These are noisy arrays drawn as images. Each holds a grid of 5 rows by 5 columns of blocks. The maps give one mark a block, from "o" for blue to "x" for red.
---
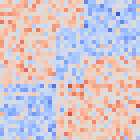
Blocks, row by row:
xxxoo
xxooo
xxoxx
ooxxx
ooxxx
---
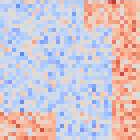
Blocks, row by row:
oooxx
oooox
oooox
oooox
xxoox
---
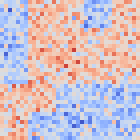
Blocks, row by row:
oxxox
oxxxx
oxxxx
xxooo
xoooo
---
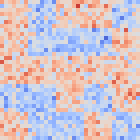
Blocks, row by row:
xoxxo
xooox
xxxxx
ooxox
xooxo
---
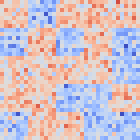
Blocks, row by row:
xoxxx
oxoxo
xxxxo
xxoox
oxxoo
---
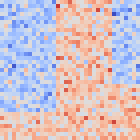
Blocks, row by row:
ooxxo
ooxxo
ooxxo
ooxxx
xxxxx
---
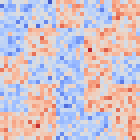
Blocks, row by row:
ooxox
oxoxx
xooxo
oxoxx
xxoox
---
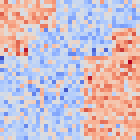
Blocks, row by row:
xxooo
xooox
oooxx
oooxx
oooxx
